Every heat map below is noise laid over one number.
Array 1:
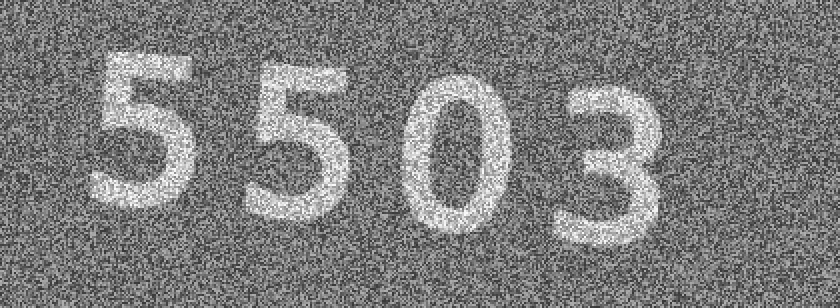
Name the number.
5503
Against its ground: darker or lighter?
lighter
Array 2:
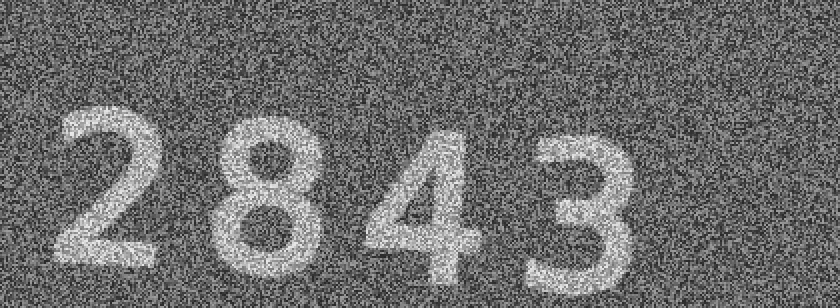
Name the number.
2843
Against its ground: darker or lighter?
lighter
